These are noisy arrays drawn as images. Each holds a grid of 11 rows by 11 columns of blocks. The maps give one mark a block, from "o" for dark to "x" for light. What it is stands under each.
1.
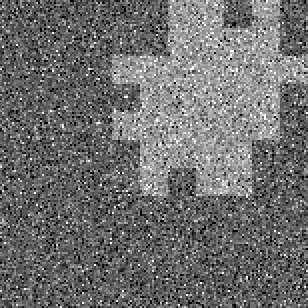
o o o o o o x x o x o
o o o o o o x x x x o
o o o o x x x x x x x
o o o o o x x x x x o
o o o o x x x x x x o
o o o o o x x x x o o
o o o o o x o x x o o
o o o o o o o o o o o
o o o o o o o o o o o
o o o o o o o o o o o
o o o o o o o o o o o
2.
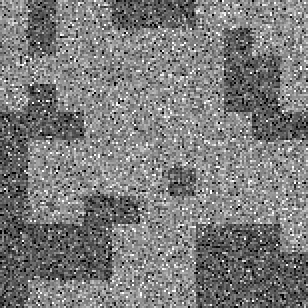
x o x x o o o x x x x
x o x x x x x x o x x
x x x x x x x x o o x
x o x x x x x x o o x
o o o x x x x x x o o
o x x x x x x x x x x
o x x x x x o x x x x
o x x o o x x x x x x
o o o o x x x o o o x
o o o o x x x o o o o
o x x x x x x o o o o
